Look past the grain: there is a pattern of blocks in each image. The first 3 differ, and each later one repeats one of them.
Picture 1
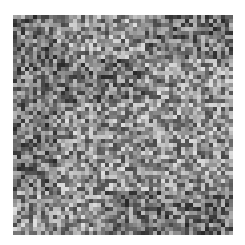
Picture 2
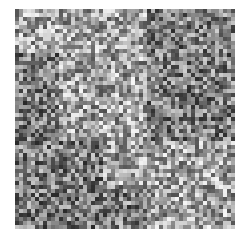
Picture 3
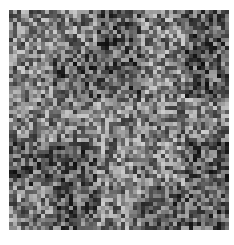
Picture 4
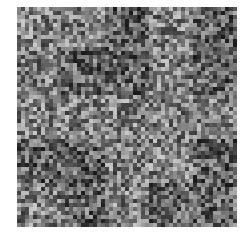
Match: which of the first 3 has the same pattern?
3
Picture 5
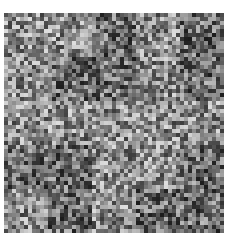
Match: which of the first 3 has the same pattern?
3
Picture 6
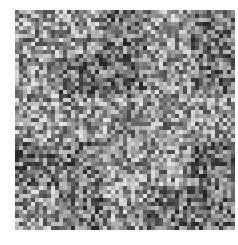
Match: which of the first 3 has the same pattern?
3
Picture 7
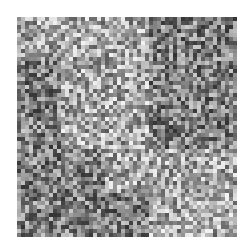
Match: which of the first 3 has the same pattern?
2
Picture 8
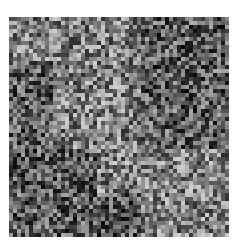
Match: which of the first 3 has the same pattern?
2
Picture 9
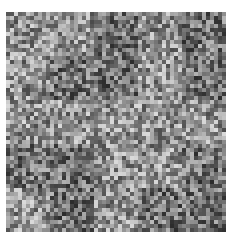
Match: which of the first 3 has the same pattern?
3
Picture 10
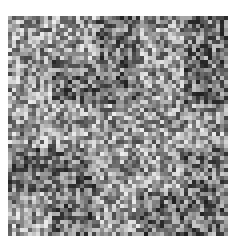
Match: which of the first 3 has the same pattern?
3
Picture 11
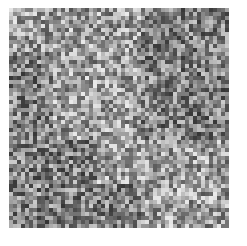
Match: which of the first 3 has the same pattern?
2
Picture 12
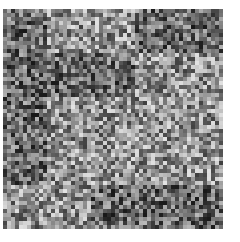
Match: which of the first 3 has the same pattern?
1
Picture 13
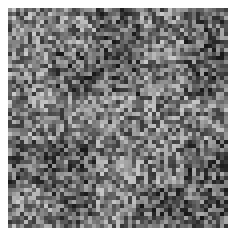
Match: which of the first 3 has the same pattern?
3
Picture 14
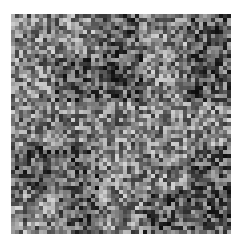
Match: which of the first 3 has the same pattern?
3
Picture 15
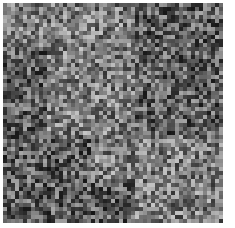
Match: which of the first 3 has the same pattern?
2
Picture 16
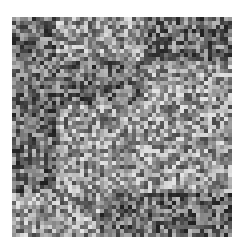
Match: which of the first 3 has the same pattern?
1
